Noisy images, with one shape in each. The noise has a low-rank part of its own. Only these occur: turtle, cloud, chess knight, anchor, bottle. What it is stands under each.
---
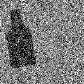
dark bottle
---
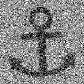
dark anchor
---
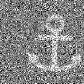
light anchor
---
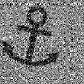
dark anchor
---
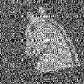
light chess knight
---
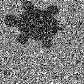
dark turtle
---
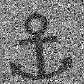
dark anchor
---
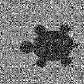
dark turtle
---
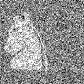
light chess knight
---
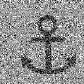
dark anchor
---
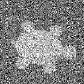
light turtle
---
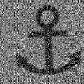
dark anchor
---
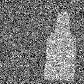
light bottle
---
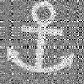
light anchor
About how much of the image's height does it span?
nearly all
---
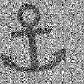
dark anchor
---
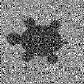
dark turtle
